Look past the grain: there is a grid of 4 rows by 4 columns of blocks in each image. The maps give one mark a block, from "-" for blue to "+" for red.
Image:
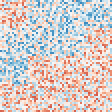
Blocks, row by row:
+---
---+
-+++
++++
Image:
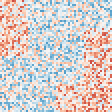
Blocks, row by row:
+---
+--+
---+
--++
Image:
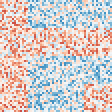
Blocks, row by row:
+---
++++
+---
+--+
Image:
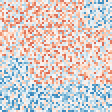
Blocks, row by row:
+++-
++++
-+++
----
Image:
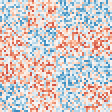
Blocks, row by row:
-+--
+-++
++--
-+-+
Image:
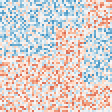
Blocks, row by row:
---+
--+-
+++-
++++
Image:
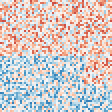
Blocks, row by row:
++++
++++
---+
----
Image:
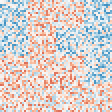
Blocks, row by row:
-++-
-+--
+++-
++++
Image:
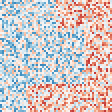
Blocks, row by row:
--++
---+
---+
-+++
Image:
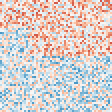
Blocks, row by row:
++++
-+++
----
----
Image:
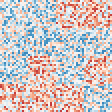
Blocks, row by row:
--++
----
-+-+
+++-
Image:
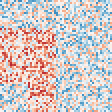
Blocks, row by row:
----
++--
++--
-+--
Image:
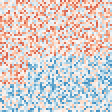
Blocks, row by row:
++++
++++
+---
----
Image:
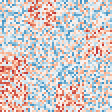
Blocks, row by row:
-+--
---+
+---
+-+-
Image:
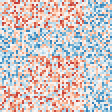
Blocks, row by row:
+++-
----
-++-
+++-
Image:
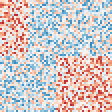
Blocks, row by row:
+---
+---
--++
--++
